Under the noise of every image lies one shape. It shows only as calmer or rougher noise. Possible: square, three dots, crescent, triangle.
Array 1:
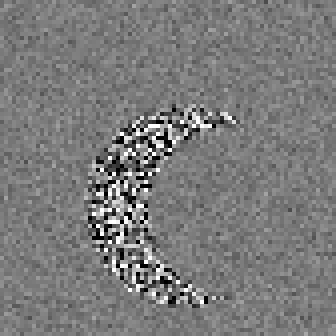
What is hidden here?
rough crescent
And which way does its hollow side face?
right
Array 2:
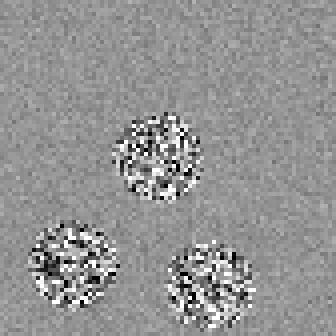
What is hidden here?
rough three dots
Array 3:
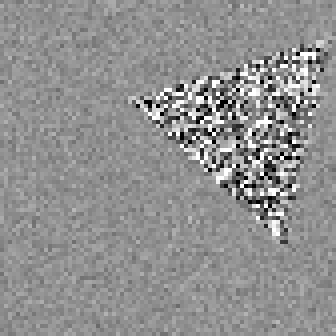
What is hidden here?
rough triangle
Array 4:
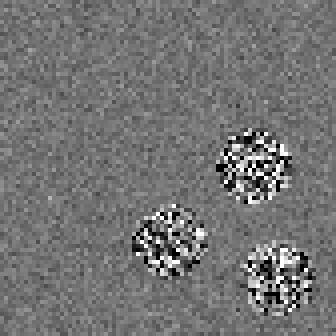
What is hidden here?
rough three dots
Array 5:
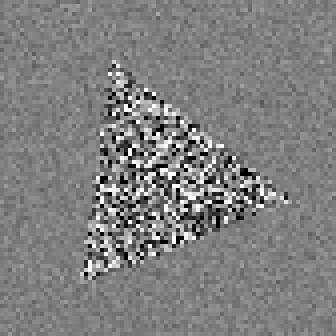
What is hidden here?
rough triangle
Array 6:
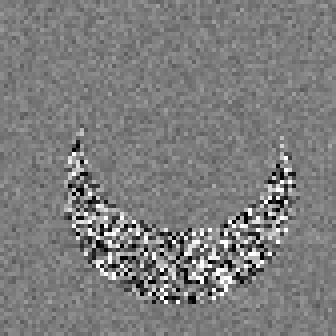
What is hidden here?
rough crescent
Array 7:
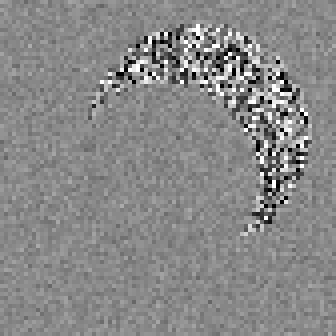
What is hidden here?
rough crescent
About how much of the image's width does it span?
two thirds
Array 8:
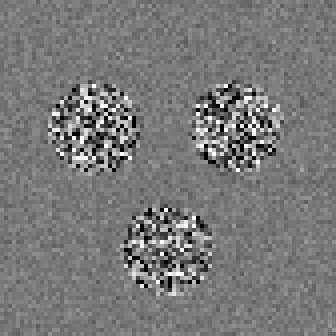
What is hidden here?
rough three dots
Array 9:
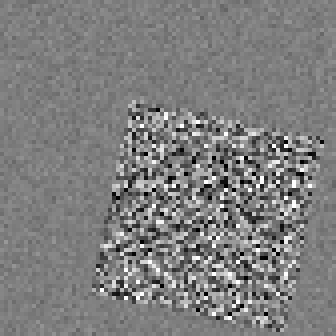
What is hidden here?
rough square
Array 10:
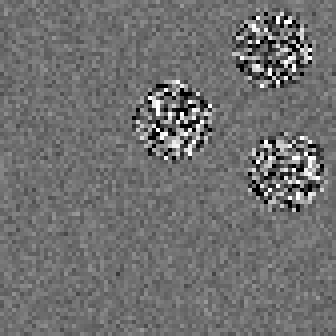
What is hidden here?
rough three dots
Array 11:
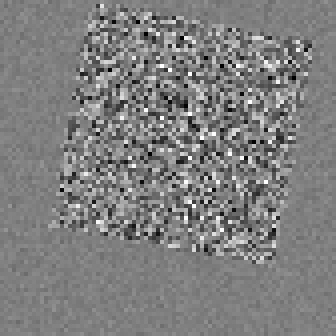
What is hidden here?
rough square
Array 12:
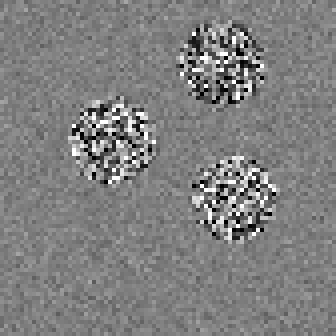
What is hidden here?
rough three dots
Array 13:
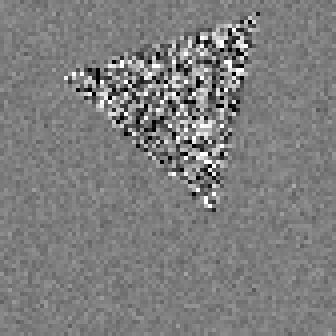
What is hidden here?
rough triangle
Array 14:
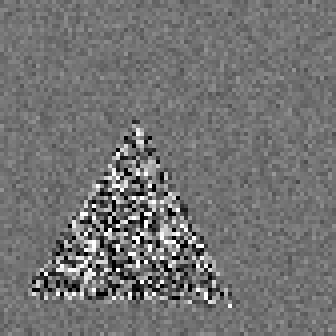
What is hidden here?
rough triangle
